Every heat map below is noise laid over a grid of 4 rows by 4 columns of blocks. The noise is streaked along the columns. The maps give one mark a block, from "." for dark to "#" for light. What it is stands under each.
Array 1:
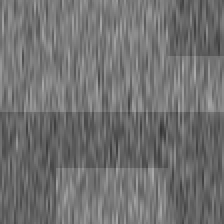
# # # .
# # # #
. . . .
. # # .
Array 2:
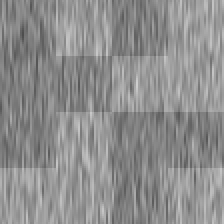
. # . #
. . # #
. # . .
# # . #
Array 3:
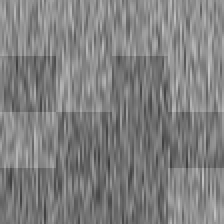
# # # #
. # . #
# . . .
. . . #
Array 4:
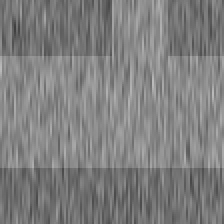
. . # .
# # # #
# # # #
. . . .
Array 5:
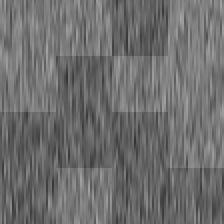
# # . #
# . # #
. . . #
. # . .
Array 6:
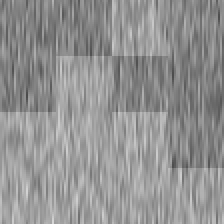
. . # .
. # . .
# # # .
# # # #
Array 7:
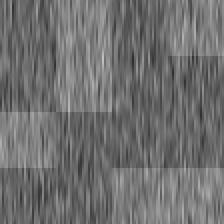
. # . #
. # . .
# . . .
. . # #
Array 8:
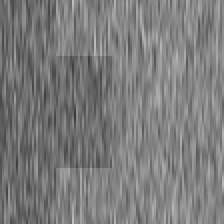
. # # #
. . # #
. . # #
. # # #
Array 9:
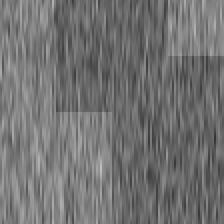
# . . #
# . . .
# # . .
# # . .
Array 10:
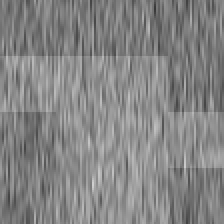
. . . .
# # # .
. # # #
. # # .
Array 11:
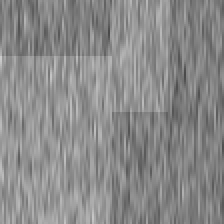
. . # .
# # # .
# # . .
# # . .
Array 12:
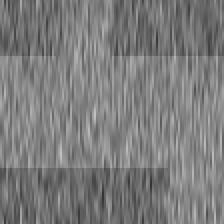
. # . .
# # # #
# # # #
. . . #
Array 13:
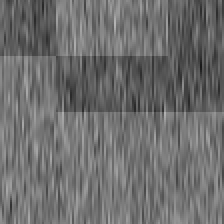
. # # .
# . . .
# # # #
# # # #
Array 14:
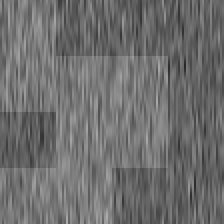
# . . .
# # # .
. # # .
# # . .
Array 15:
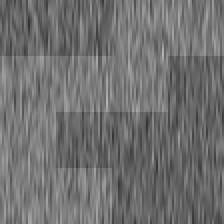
. . # #
# # # .
# . . .
# # . .
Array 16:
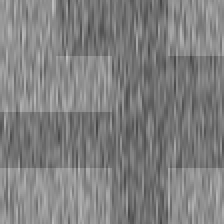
# . . #
# # . .
. . . .
# # . #
